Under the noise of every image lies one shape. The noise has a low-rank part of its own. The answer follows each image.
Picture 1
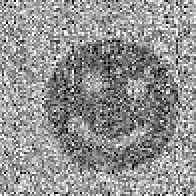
smiling face
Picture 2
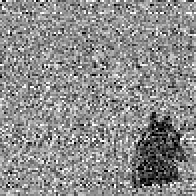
chess knight
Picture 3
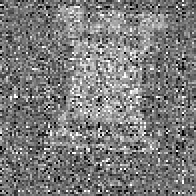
chess rook
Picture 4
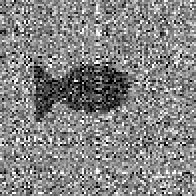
fish
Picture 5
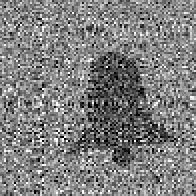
bell
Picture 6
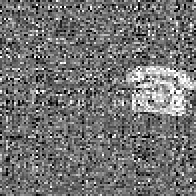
telephone
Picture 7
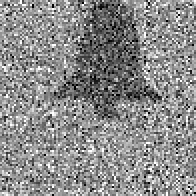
bell
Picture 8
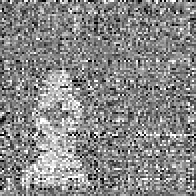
chess bishop
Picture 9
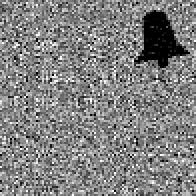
bell
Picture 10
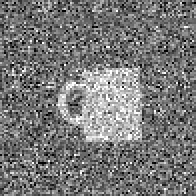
cup
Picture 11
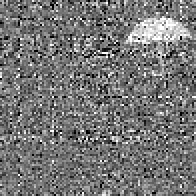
umbrella
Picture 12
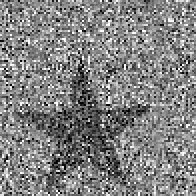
star
